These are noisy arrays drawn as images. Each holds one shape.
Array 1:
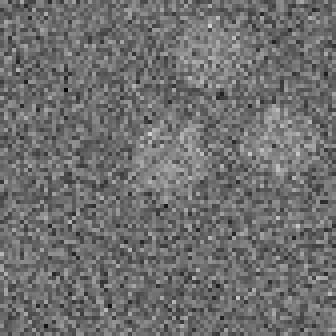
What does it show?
light three dots
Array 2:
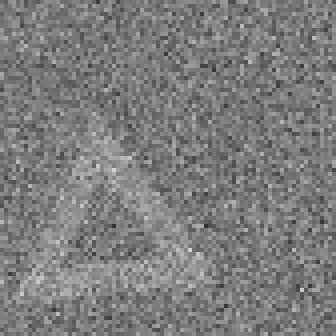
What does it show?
light triangle frame
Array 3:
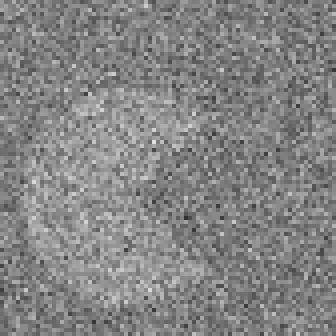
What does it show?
light disc with a wedge cut out
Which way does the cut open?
right
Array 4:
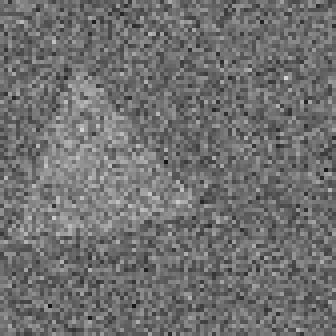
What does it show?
light triangle
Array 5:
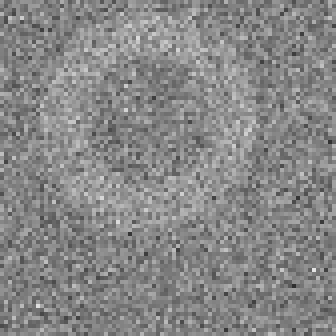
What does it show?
light ring
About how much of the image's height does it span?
two thirds
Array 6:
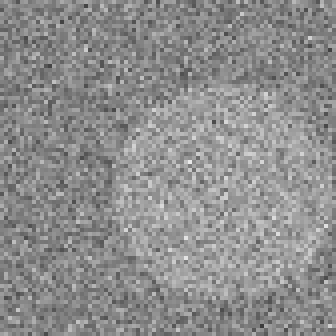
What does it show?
light disc
